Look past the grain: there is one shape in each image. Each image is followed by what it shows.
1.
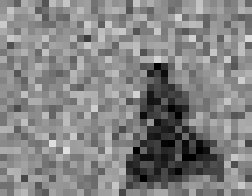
chess pawn
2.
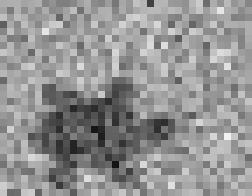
turtle
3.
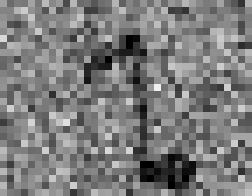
musical note
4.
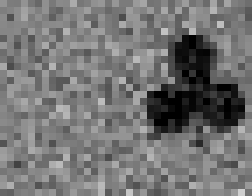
club
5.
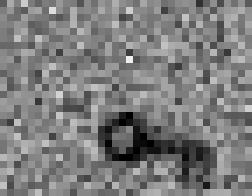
key
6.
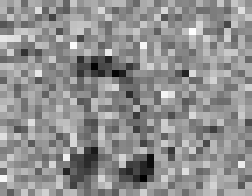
pair of musical notes
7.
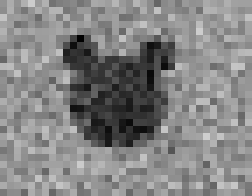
bear's head
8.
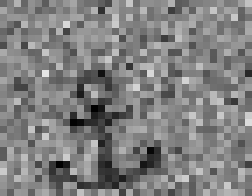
anchor
